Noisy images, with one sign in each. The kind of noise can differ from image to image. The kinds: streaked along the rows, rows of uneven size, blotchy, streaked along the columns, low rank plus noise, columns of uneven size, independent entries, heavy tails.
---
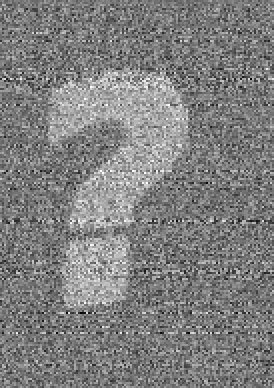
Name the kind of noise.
rows of uneven size
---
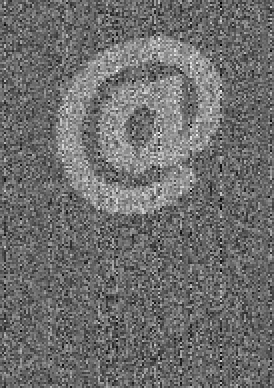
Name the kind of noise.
columns of uneven size
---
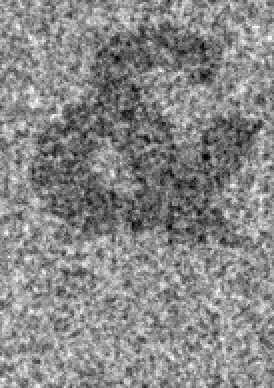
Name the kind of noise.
blotchy
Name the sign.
ampersand
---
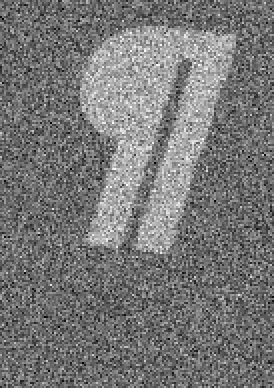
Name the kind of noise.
independent entries
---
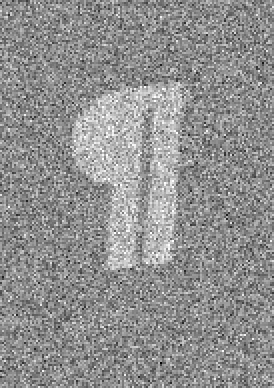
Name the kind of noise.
independent entries
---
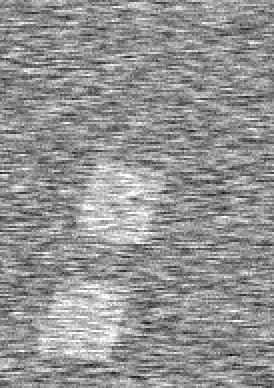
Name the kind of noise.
streaked along the rows
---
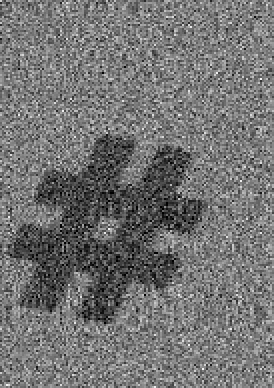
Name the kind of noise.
low rank plus noise
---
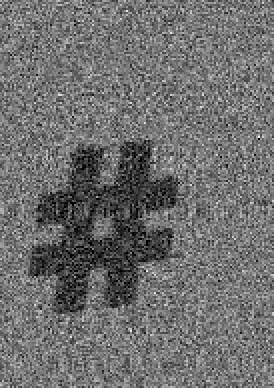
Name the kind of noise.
low rank plus noise
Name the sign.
hash sign
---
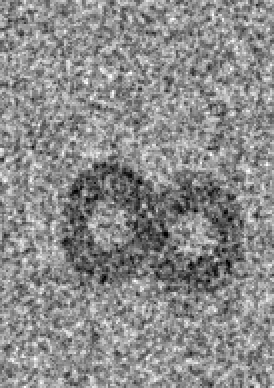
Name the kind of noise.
blotchy
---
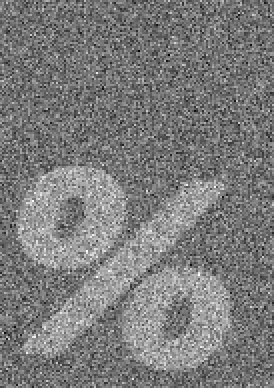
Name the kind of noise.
independent entries
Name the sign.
percent sign
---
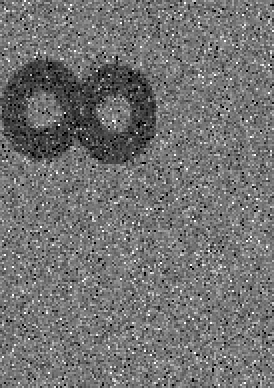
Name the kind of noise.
heavy tails
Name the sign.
infinity sign
